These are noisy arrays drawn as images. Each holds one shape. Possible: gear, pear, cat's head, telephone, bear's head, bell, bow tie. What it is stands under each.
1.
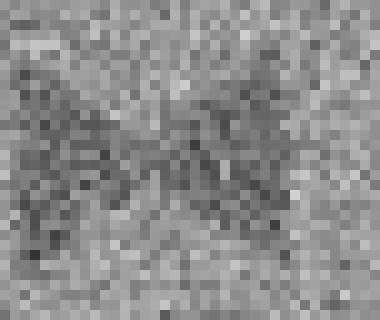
bow tie
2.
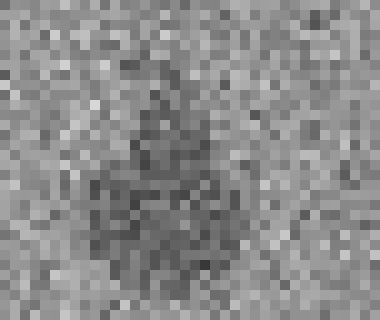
pear
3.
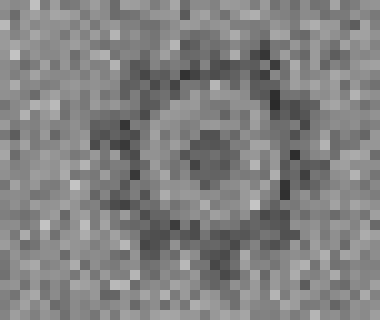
gear
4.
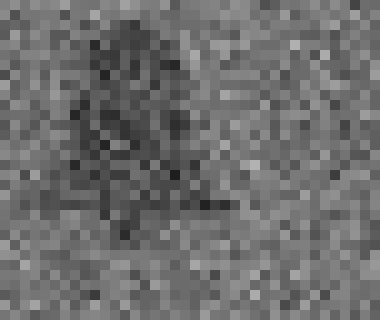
bell
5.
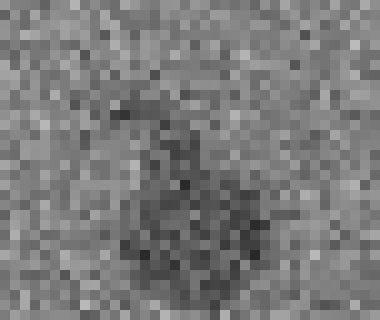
pear
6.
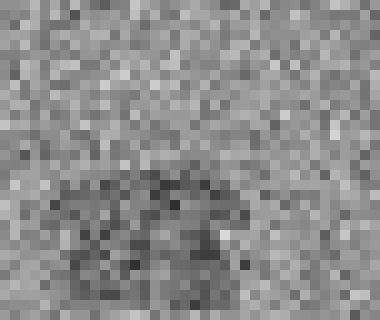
telephone
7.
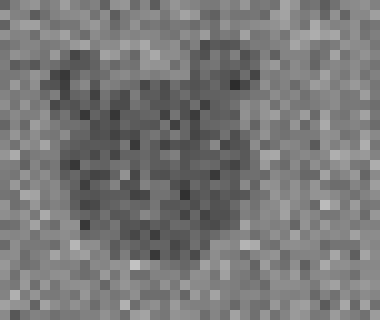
bear's head
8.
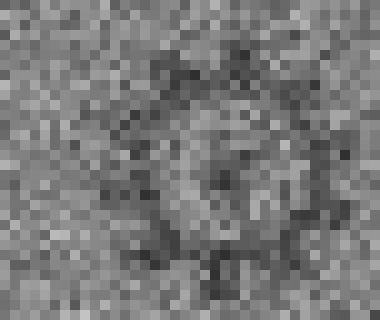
gear
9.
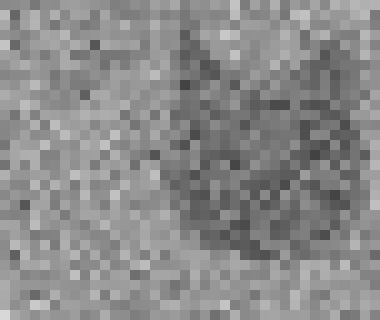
cat's head
